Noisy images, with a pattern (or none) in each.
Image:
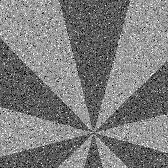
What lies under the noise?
spokes from one point
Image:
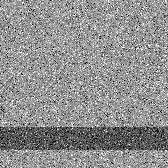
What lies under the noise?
one horizontal stripe
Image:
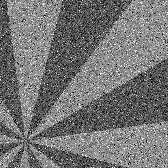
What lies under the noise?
spokes from one point
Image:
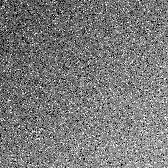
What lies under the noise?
a smooth slope
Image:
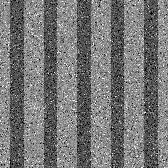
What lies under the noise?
vertical stripes
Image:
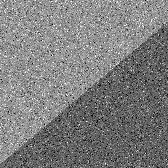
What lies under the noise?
a sharp edge
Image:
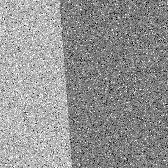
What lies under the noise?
a sharp edge
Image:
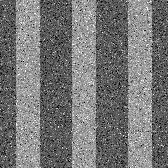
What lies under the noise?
vertical stripes
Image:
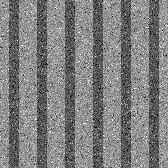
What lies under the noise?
vertical stripes
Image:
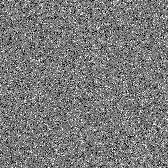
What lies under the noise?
only noise
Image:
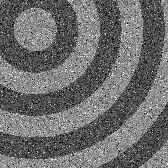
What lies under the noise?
rings round one point
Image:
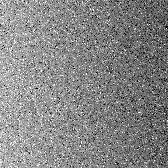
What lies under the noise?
a smooth slope
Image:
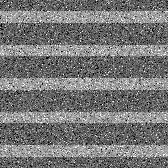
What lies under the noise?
horizontal stripes
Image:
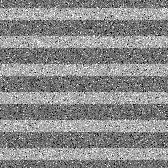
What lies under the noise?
horizontal stripes
